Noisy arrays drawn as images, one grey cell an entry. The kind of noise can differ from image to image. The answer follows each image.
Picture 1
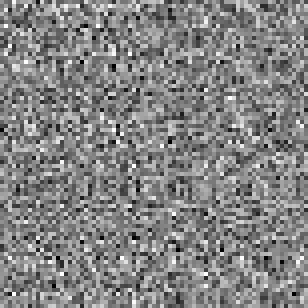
low rank plus noise
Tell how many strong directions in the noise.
three or four
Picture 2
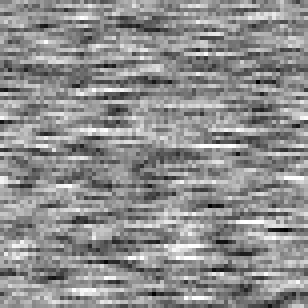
streaked along the rows
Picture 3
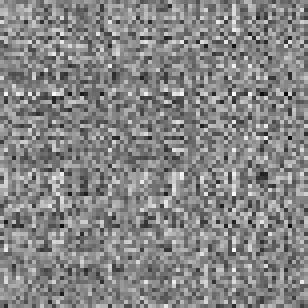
low rank plus noise
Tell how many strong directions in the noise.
two
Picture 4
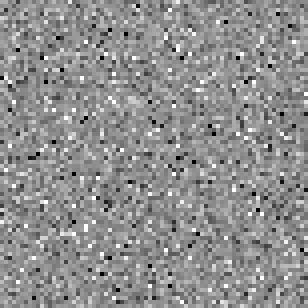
heavy tails
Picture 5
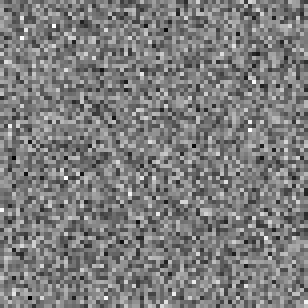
independent entries
